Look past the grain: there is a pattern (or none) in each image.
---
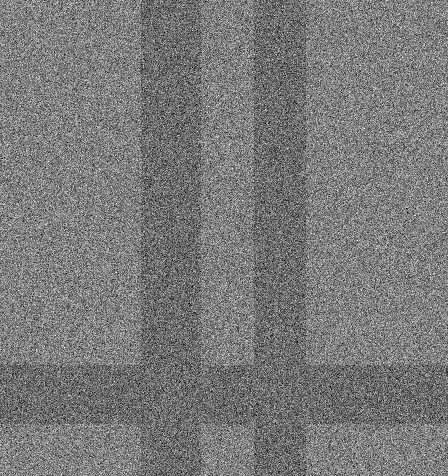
bands of rows crossing bands of columns
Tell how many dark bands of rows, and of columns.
1 and 2
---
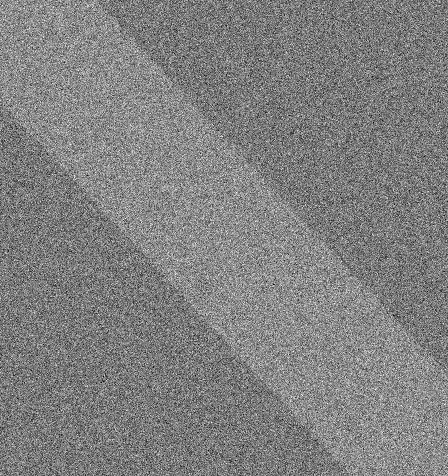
a diagonal band
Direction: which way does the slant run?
top left to bottom right
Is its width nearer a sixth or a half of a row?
a half
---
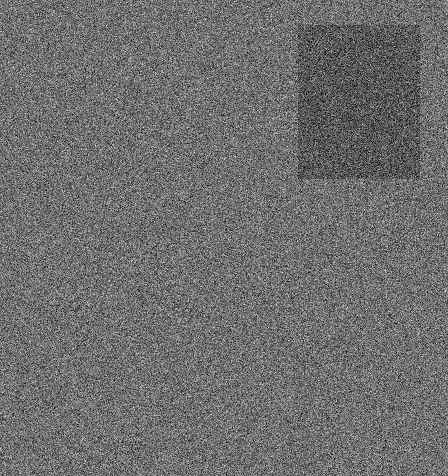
one block
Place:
top right
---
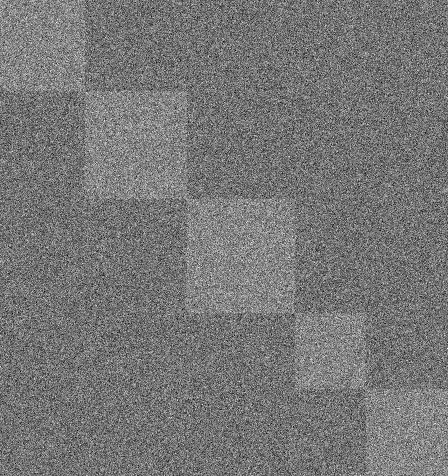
blocks along the diagonal
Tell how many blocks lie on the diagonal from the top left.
5
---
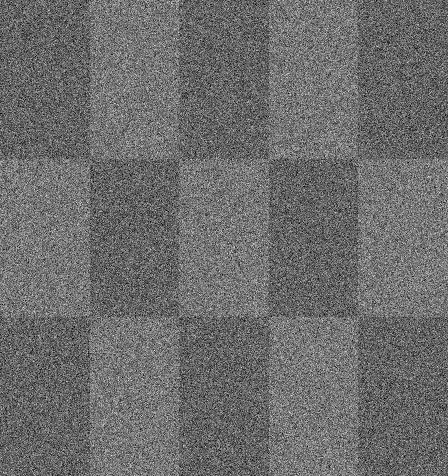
a checkerboard
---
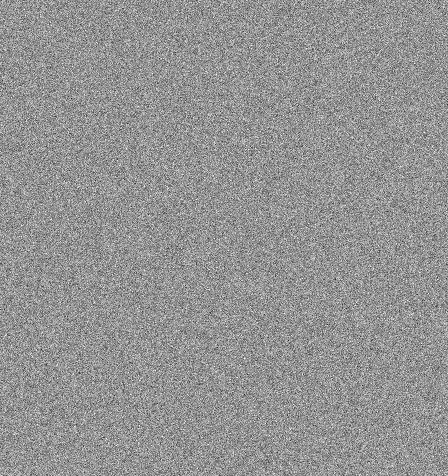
only noise
